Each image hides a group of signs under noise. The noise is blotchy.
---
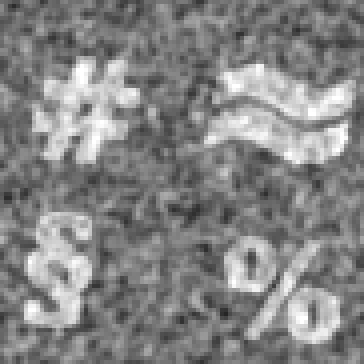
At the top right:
approximately sign
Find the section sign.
bottom left
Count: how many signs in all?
4
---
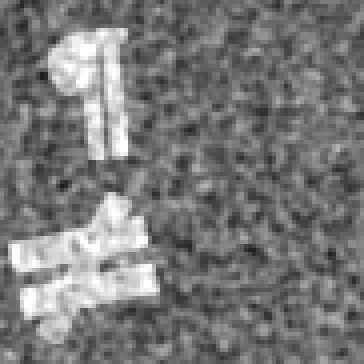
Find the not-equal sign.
bottom left
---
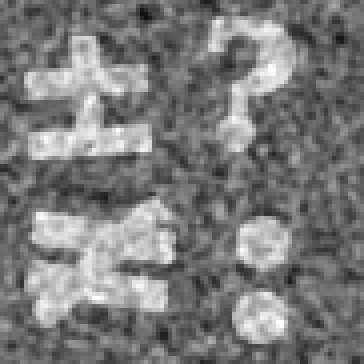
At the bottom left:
not-equal sign
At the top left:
plus-minus sign
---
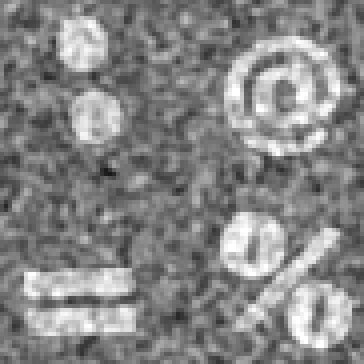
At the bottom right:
percent sign
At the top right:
at sign
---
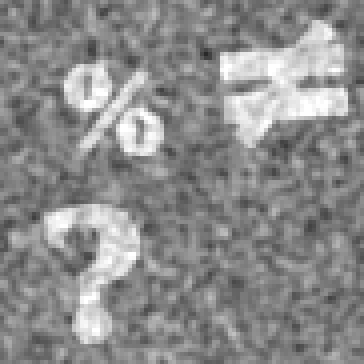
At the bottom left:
question mark
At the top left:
percent sign
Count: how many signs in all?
3
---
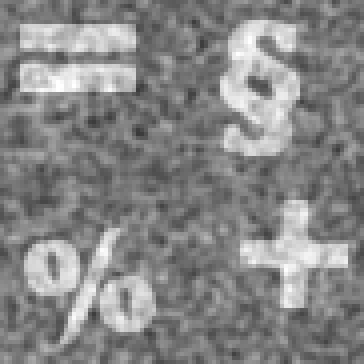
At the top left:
equals sign
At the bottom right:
plus sign
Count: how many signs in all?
4
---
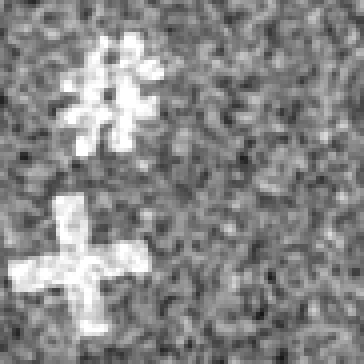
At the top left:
hash sign
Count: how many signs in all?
2
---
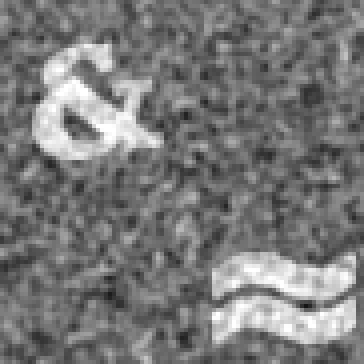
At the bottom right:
approximately sign
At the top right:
nothing
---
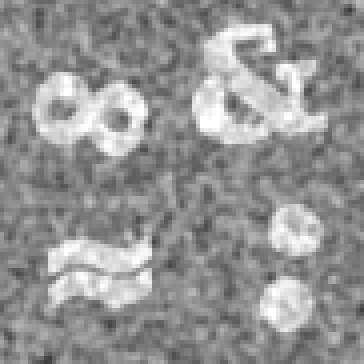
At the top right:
ampersand
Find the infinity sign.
top left
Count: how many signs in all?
4
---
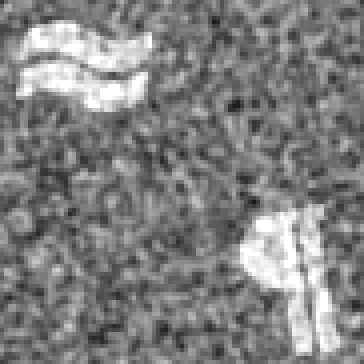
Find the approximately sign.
top left
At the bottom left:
nothing
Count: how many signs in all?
2
